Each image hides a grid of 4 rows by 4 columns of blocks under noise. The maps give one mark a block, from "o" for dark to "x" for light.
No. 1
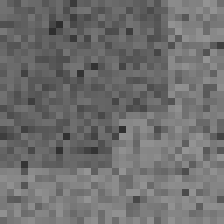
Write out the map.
o o o x
o o o x
o o x x
x x x x
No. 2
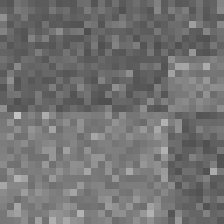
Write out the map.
o o o o
o o o x
x x x o
x x x o
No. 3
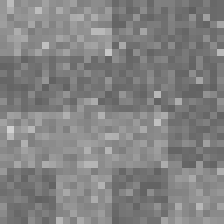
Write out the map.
x x o o
o o o o
x x x o
o x o x
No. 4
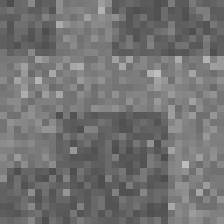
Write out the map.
o x o o
x x x x
x o o x
o o o x
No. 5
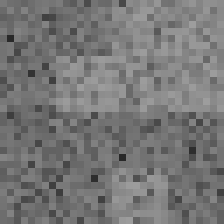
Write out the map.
o o x x
o x x x
o o o o
o o x o
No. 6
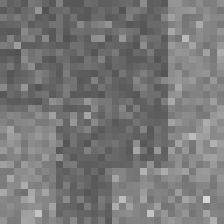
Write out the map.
o o o x
o o o x
x o o x
x o x x
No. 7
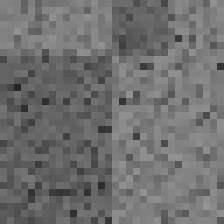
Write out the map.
x x o x
o o x x
o o x x
o o x x
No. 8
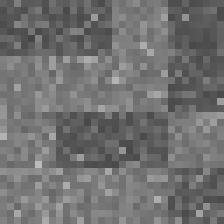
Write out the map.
o o x o
x x x o
x o o x
x x x o
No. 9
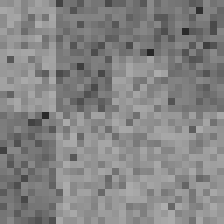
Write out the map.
x o o o
x o x o
o x x x
o x x x
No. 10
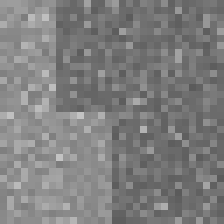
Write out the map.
x o o o
x o o o
x x o o
x x o o
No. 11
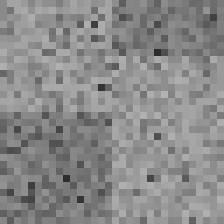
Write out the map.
x x o o
x x x x
o o x x
o o x x
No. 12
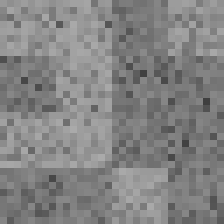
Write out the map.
x x o x
o x o o
x x o o
o o x o
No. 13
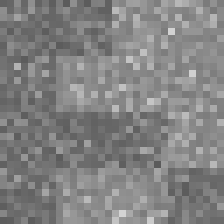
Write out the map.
o o x x
o x x x
o o o x
o x x o
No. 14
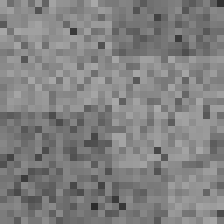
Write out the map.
x x o o
x x x x
o o x x
o o o x
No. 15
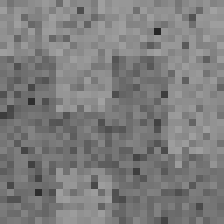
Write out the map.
x x x x
o x o x
o o o x
o x o o
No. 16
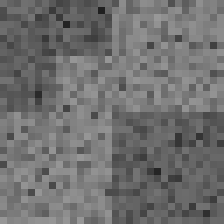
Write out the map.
o o x x
o x x x
x x o o
x x o o
